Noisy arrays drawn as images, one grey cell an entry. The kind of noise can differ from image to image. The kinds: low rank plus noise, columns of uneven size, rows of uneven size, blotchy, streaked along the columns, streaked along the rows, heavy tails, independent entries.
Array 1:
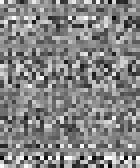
rows of uneven size
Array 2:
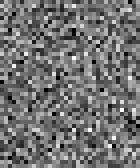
independent entries
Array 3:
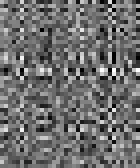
low rank plus noise
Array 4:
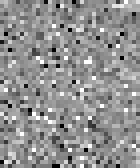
heavy tails
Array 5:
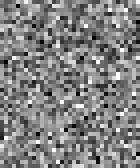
independent entries
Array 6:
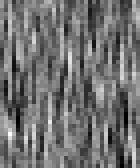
streaked along the columns
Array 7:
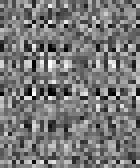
low rank plus noise
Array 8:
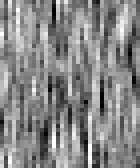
streaked along the columns
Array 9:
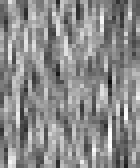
streaked along the columns
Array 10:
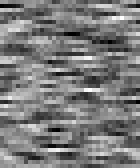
streaked along the rows
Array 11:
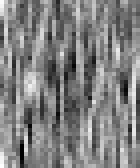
streaked along the columns
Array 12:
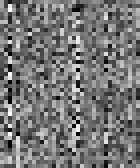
columns of uneven size
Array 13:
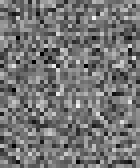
low rank plus noise
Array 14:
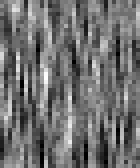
streaked along the columns
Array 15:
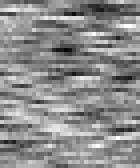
streaked along the rows
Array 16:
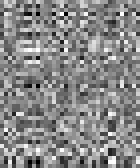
low rank plus noise
